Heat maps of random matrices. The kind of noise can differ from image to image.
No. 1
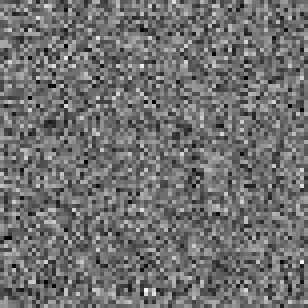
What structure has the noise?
low rank plus noise
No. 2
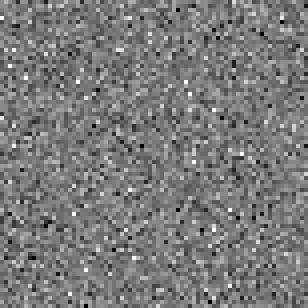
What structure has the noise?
heavy tails
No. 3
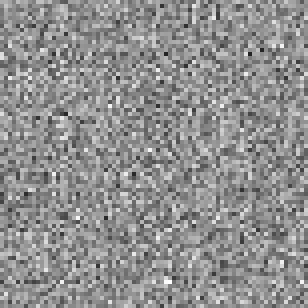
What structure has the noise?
low rank plus noise
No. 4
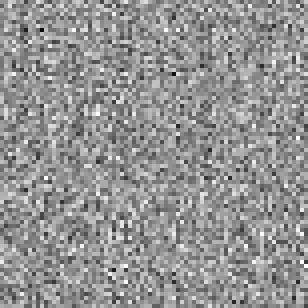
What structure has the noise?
low rank plus noise
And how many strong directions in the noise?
two
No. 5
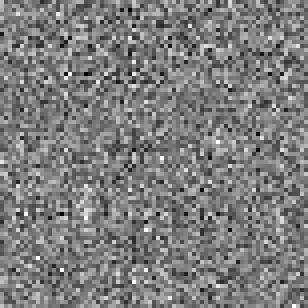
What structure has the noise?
low rank plus noise
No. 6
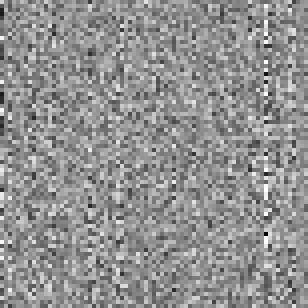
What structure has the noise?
columns of uneven size
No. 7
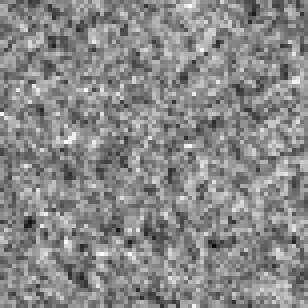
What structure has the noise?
blotchy
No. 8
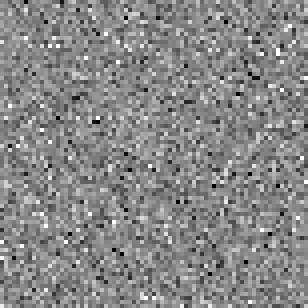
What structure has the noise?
heavy tails
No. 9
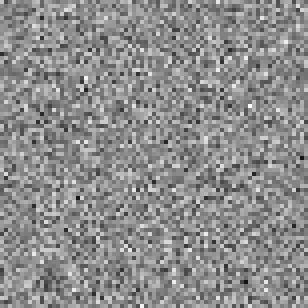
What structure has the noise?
low rank plus noise
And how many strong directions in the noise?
one
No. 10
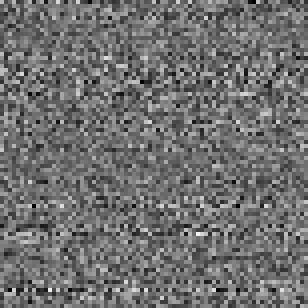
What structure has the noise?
rows of uneven size
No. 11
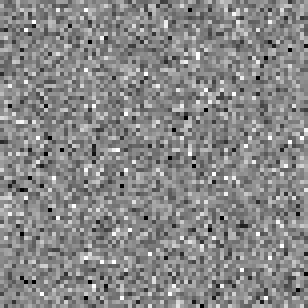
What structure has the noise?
heavy tails
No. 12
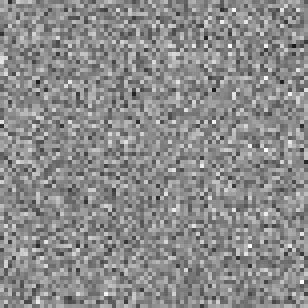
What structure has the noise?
low rank plus noise
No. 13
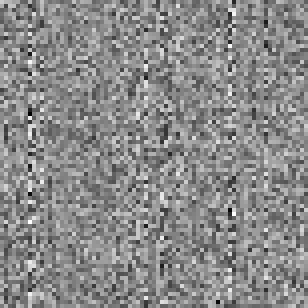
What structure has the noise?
columns of uneven size
